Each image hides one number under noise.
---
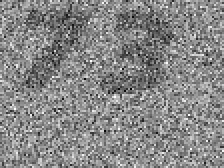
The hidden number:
73
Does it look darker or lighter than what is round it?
darker
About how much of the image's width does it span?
two thirds
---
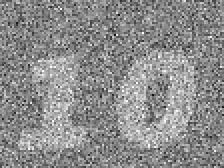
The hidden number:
10
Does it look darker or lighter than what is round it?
lighter
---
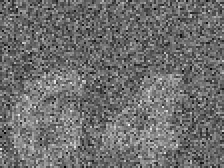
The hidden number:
64
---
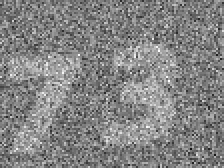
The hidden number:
73
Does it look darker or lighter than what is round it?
lighter
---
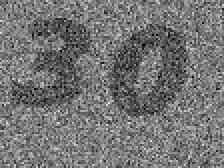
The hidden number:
30
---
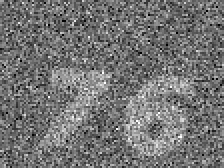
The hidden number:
76
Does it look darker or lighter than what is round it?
lighter
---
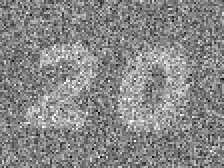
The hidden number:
20
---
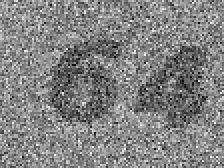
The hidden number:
64
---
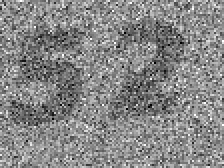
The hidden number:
52
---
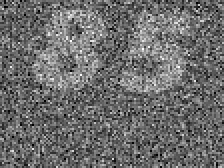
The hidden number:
85
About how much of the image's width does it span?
two thirds
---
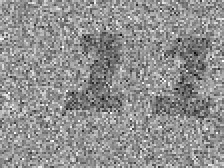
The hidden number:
11
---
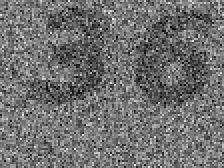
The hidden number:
36
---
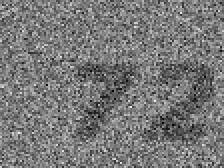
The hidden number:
72
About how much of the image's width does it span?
two thirds
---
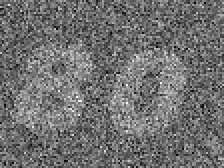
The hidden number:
80
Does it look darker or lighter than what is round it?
lighter
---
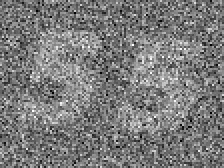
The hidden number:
55
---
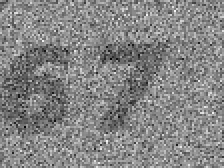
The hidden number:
67
